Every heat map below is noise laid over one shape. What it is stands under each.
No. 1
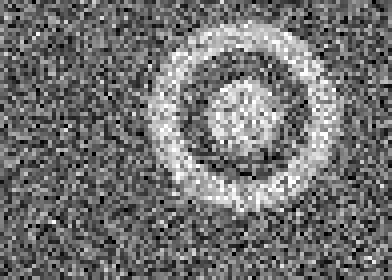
bullseye
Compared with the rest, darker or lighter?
lighter
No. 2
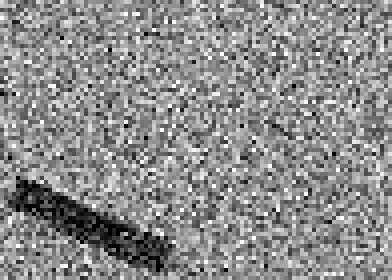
bar
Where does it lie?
bottom left
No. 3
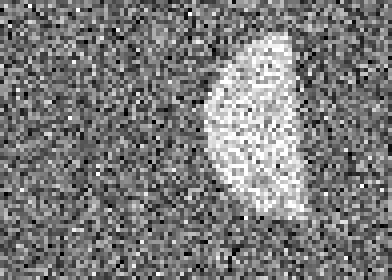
half disc
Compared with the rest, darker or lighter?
lighter
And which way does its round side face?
left
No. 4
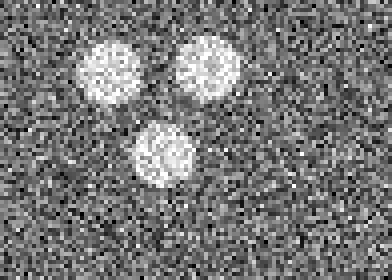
three dots
